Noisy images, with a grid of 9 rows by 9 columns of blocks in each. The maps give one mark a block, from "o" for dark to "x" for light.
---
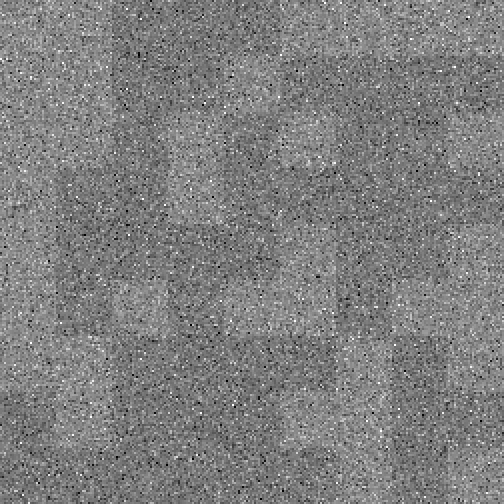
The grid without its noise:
x x o o o x x x x
x x o o x o o o o
x x o x o x o o x
x o o x o o o o o
x o o o o x o o x
x o x o x x o x x
x x o o o o x o x
o x o o o x x o o
o o o o o o x o x
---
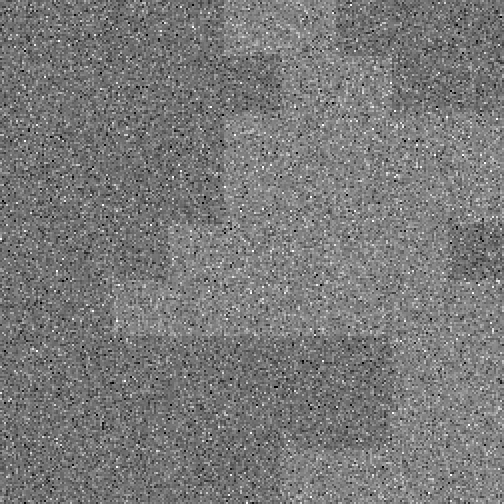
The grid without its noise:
o o o o x x o o o
o o o o o x x o o
o o o o x x x x x
o o o o x x x x x
o o o x x x x x o
o o x x x x x x x
o o o o o o o x x
o o o o o o o x x
o o o o o x x x x
